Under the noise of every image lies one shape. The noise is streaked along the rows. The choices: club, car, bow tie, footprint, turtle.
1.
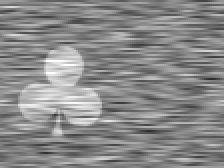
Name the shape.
club
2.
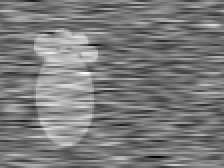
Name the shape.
footprint
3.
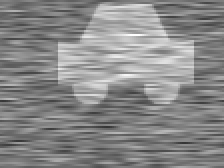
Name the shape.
car
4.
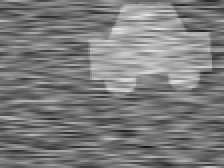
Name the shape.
car
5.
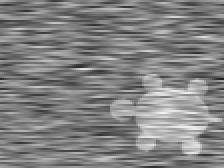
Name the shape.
turtle
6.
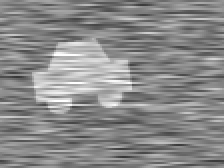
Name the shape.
car
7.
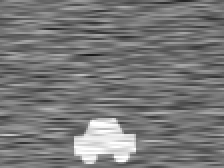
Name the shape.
car
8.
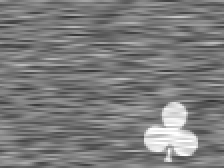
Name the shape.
club
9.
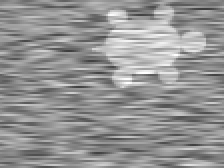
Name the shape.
turtle
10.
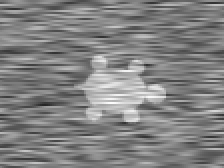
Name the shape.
turtle
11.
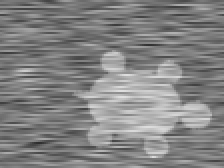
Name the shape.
turtle
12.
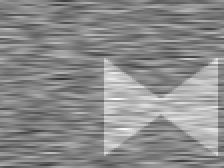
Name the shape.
bow tie
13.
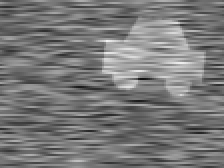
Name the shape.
car
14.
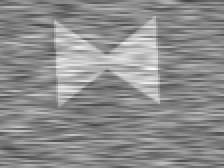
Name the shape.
bow tie
